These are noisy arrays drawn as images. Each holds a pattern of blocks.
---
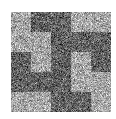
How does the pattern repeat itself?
the same after a half turn
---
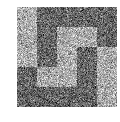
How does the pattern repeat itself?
the same after a half turn
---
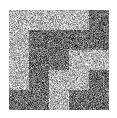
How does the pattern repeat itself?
mirrored about the diagonal from the top left
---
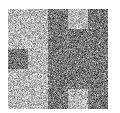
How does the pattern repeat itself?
top and bottom mirror each other
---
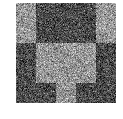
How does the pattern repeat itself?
left and right mirror each other
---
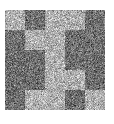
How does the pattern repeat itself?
the same after a half turn
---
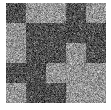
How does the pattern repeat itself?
mirrored about the diagonal from the top left
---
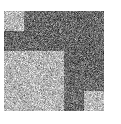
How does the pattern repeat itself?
mirrored about the diagonal from the bottom left
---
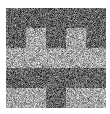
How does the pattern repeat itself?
left and right mirror each other
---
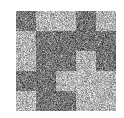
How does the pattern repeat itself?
mirrored about the diagonal from the top left
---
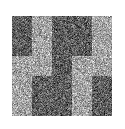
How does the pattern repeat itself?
the same after a half turn
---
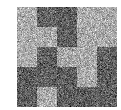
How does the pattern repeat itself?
no symmetry
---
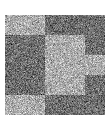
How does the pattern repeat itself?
top and bottom mirror each other
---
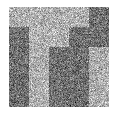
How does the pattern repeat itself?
no symmetry
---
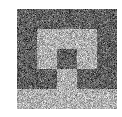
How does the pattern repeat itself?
left and right mirror each other
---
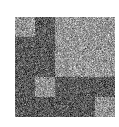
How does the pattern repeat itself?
mirrored about the diagonal from the bottom left
